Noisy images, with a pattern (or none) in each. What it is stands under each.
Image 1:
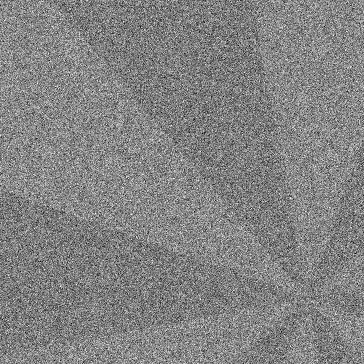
spokes from one point
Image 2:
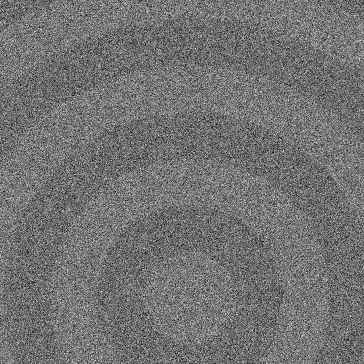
rings round one point
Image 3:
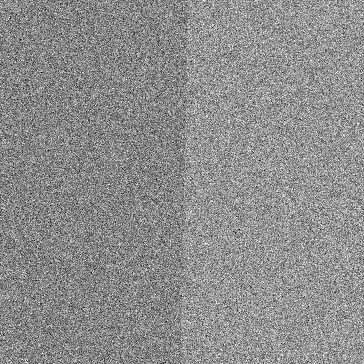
a sharp edge
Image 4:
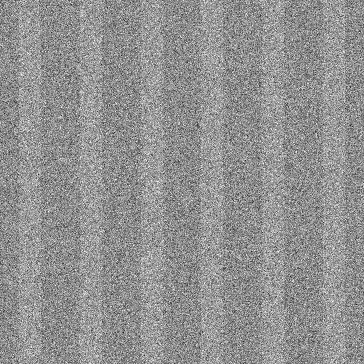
vertical stripes
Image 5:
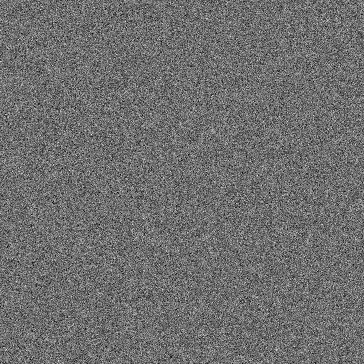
only noise
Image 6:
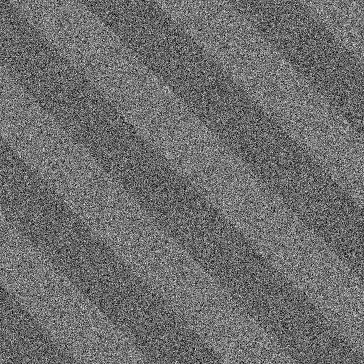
diagonal stripes
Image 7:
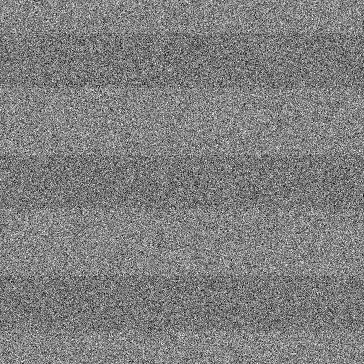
horizontal stripes
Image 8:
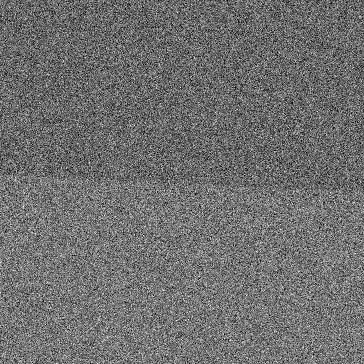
a sharp edge
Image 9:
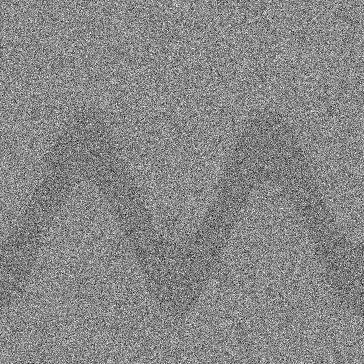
a wavy band
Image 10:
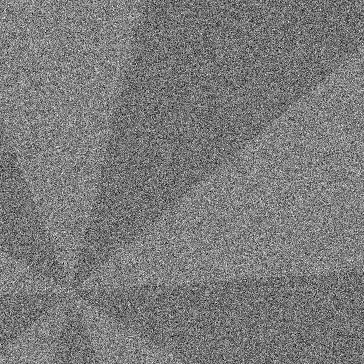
spokes from one point
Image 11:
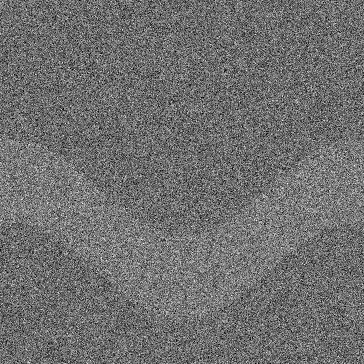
a wavy band
